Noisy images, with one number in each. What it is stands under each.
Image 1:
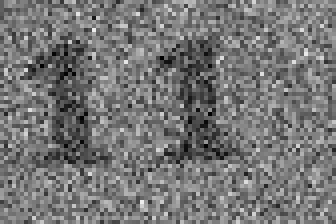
11
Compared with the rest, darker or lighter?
darker
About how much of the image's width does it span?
two thirds
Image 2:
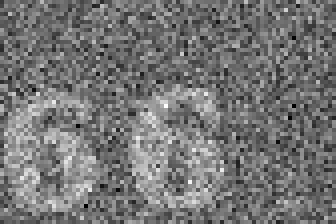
66
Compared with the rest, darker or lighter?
lighter
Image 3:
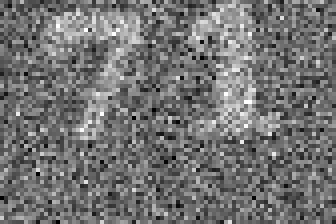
71
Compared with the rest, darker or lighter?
lighter
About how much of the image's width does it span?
two thirds
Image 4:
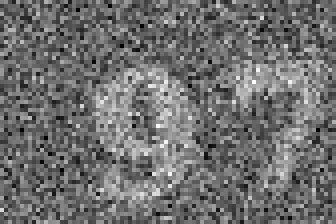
97
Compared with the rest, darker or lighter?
lighter
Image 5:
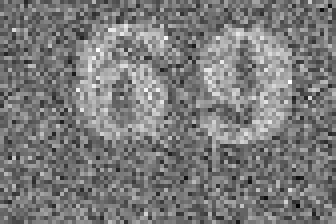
69
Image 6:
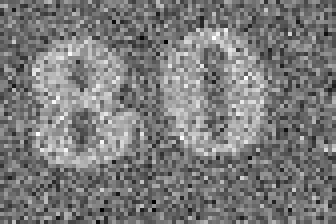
80
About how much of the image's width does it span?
two thirds
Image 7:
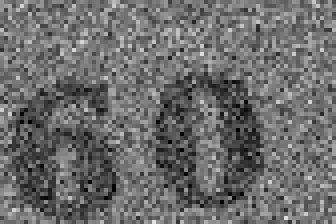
60
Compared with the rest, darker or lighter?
darker
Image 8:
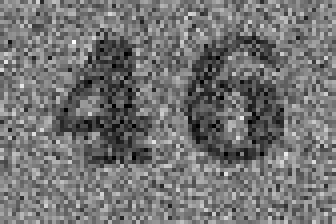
46
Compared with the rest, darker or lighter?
darker
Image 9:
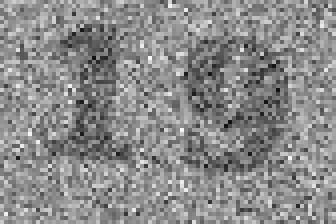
19
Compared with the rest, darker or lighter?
darker
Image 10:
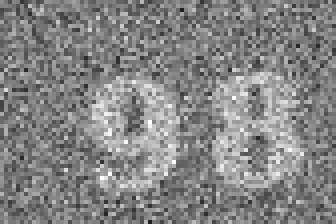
98
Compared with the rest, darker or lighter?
lighter
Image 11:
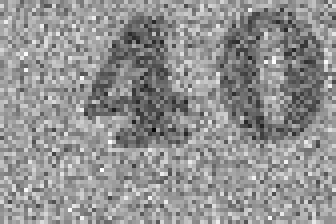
40
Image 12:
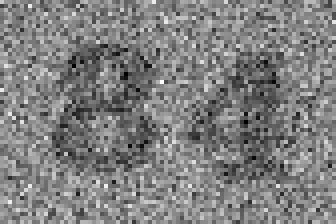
84
